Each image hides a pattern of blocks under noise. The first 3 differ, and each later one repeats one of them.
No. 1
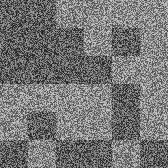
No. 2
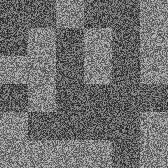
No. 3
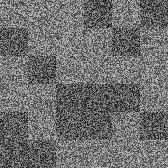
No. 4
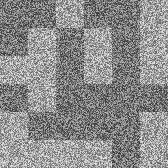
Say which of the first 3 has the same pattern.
2
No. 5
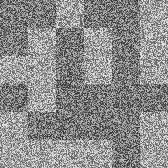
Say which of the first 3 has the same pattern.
2
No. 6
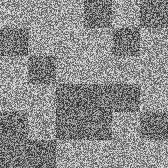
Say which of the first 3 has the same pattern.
3
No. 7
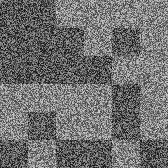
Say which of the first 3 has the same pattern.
1
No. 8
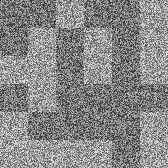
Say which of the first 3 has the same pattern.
2
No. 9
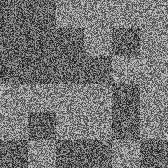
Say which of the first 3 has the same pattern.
1
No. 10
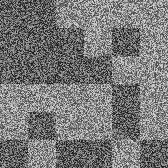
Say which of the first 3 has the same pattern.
1
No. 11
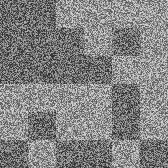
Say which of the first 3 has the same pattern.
1
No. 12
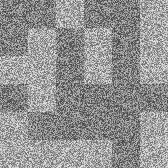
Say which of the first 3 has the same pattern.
2
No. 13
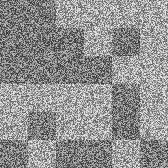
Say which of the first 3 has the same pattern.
1
